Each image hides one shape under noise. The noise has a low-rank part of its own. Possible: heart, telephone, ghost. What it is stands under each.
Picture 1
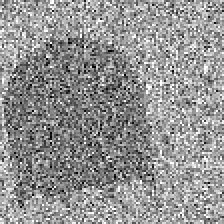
ghost
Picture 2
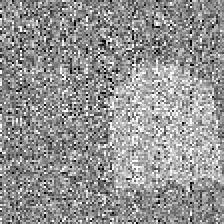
ghost
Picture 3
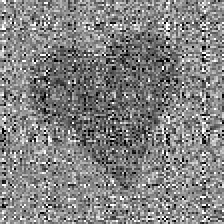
heart
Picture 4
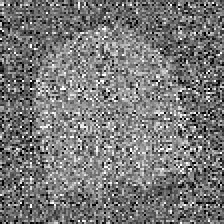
ghost
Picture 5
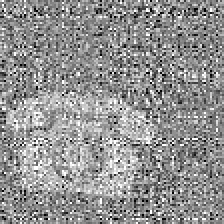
telephone
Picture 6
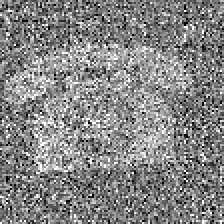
telephone
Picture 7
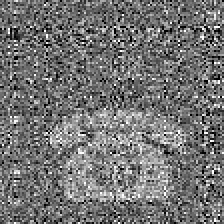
telephone
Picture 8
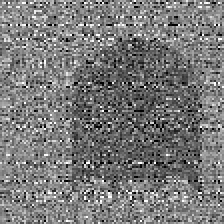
ghost
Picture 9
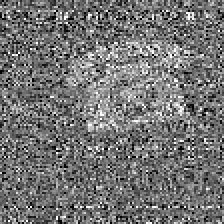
telephone
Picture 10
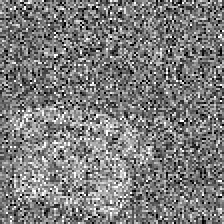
telephone
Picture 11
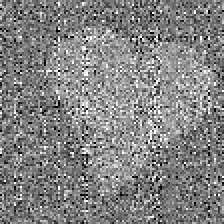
heart
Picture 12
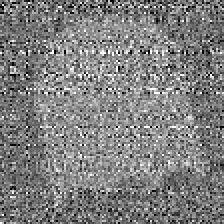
ghost
